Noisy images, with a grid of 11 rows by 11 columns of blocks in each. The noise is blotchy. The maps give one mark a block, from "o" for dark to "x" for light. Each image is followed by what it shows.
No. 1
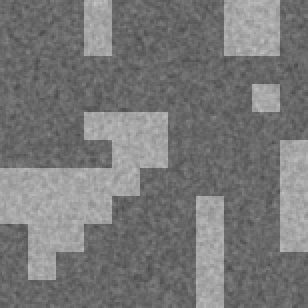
o o o x o o o o x x o
o o o x o o o o x x o
o o o o o o o o o o o
o o o o o o o o o x o
o o o x x x o o o o o
o o o o x x o o o o x
x x x x x o o o o o x
x x x x o o o x o o x
o x x o o o o x o o x
o x o o o o o x o o o
o o o o o o o x o o o
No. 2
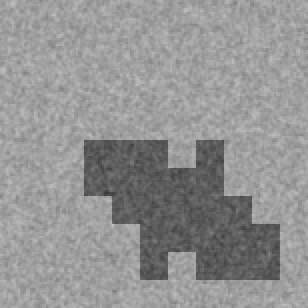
x x x x x x x x x x x
x x x x x x x x x x x
x x x x x x x x x x x
x x x x x x x x x x x
x x x x x x x x x x x
x x x o o o x o x x x
x x x o o o o o x x x
x x x x o o o o o x x
x x x x x o o o o o x
x x x x x o x o o o x
x x x x x x x x x x x
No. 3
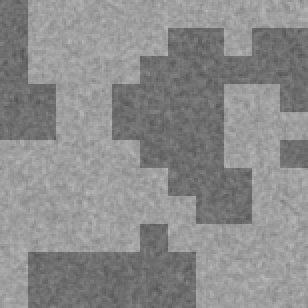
o x x x x x x x x x x
o x x x x x o o x o o
o x x x x o o o o o o
o o x x o o o o x x o
o o x x o o o o x x x
x x x x x o o o x x o
x x x x x x o o o x x
x x x x x x x o o x x
x x x x x o x x x x x
x o o o o o o x x x x
x o o o o o o x x x x
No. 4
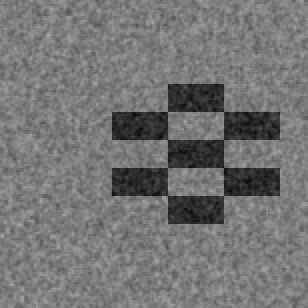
x x x x x x x x x x x
x x x x x x x x x x x
x x x x x x x x x x x
x x x x x x o o x x x
x x x x o o x x o o x
x x x x x x o o x x x
x x x x o o x x o o x
x x x x x x o o x x x
x x x x x x x x x x x
x x x x x x x x x x x
x x x x x x x x x x x
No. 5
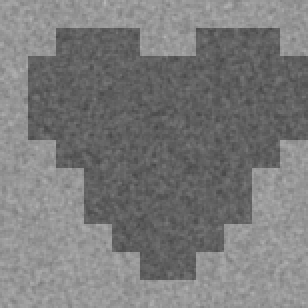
x x x x x x x x x x x
x x o o o x x o o o x
x o o o o o o o o o o
x o o o o o o o o o o
x o o o o o o o o o o
x x o o o o o o o o x
x x x o o o o o o x x
x x x o o o o o o x x
x x x x o o o o x x x
x x x x x o o x x x x
x x x x x x x x x x x
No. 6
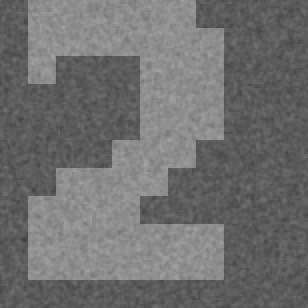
o x x x x x x o o o o
o x x x x x x x o o o
o x o o o x x x o o o
o o o o o x x x o o o
o o o o o x x x o o o
o o o o x x x o o o o
o o x x x x o o o o o
o x x x x o o o o o o
o x x x x x x x o o o
o x x x x x x x o o o
o o o o o o o o o o o
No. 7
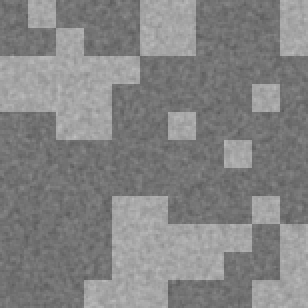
o x o o o x x o o o x
o o x o o x x o o o x
x x x x x o o o o o o
x x x x o o o o o x o
o o x x o o x o o o o
o o o o o o o o x o o
o o o o o o o o o o o
o o o o x x o o o x o
o o o o x x x x x o x
o o o o x x x x o o x
o o o x x x o o o x x
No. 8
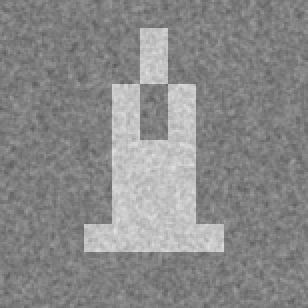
o o o o o o o o o o o
o o o o o x o o o o o
o o o o o x o o o o o
o o o o x o x o o o o
o o o o x o x o o o o
o o o o x x x o o o o
o o o o x x x o o o o
o o o o x x x o o o o
o o o x x x x x o o o
o o o o o o o o o o o
o o o o o o o o o o o
